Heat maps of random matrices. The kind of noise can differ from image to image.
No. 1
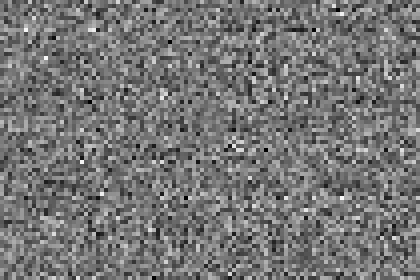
low rank plus noise
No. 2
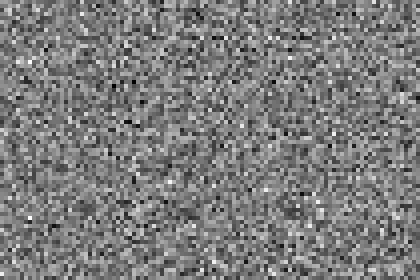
low rank plus noise
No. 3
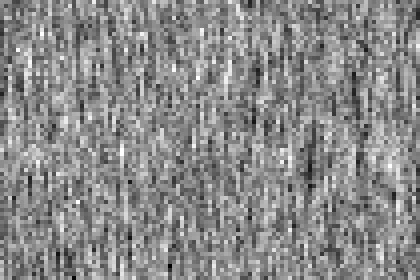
streaked along the columns
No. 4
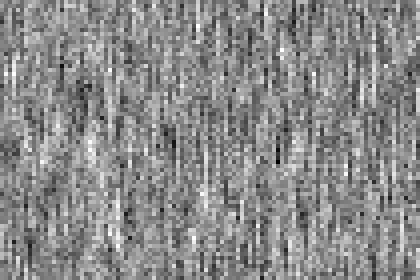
streaked along the columns
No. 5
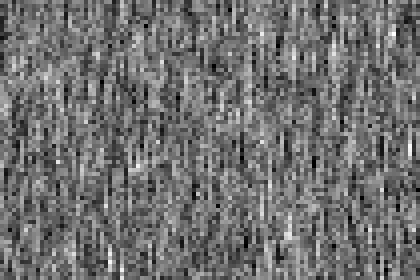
streaked along the columns
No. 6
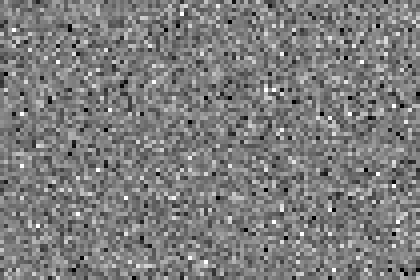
heavy tails
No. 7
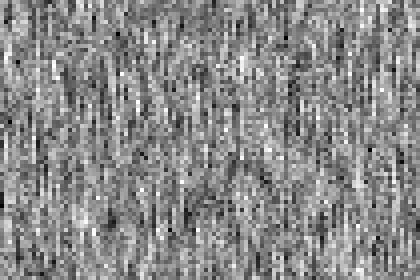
streaked along the columns
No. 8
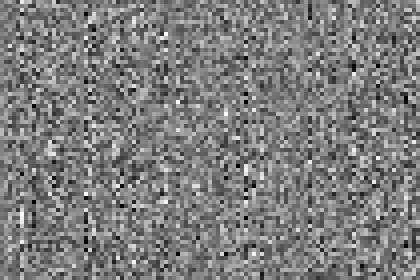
columns of uneven size
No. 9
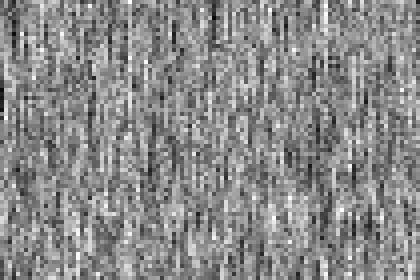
streaked along the columns
